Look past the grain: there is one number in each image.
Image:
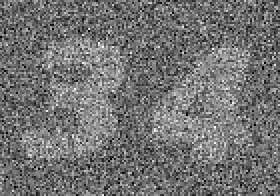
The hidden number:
34
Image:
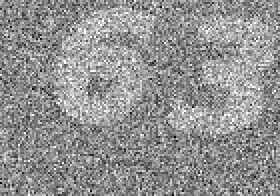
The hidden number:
63
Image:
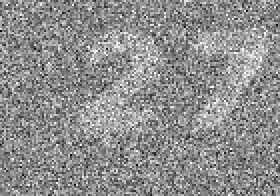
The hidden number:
27
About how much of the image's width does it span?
two thirds
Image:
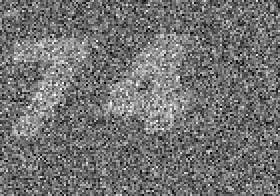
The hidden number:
74
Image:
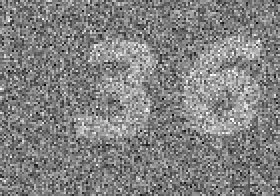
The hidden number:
36
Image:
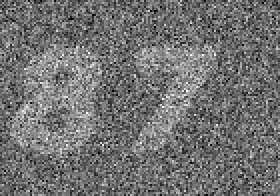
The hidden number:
87
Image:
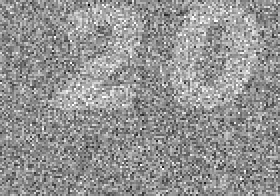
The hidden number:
20
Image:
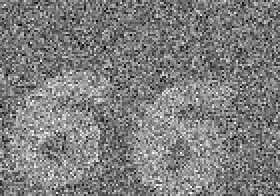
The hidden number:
66
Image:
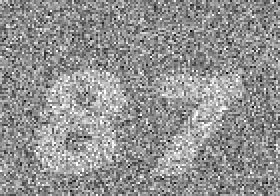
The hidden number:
87
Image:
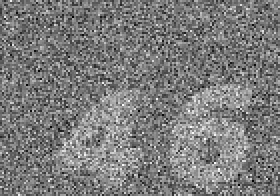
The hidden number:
46
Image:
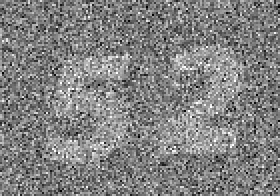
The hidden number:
52
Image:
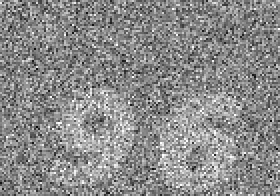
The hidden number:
96
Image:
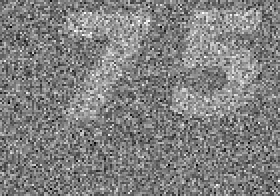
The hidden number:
75
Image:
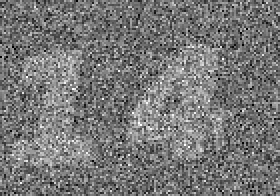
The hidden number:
14
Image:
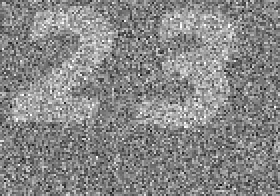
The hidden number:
23
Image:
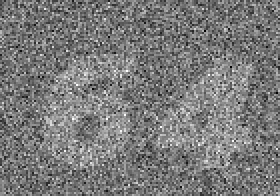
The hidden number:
64
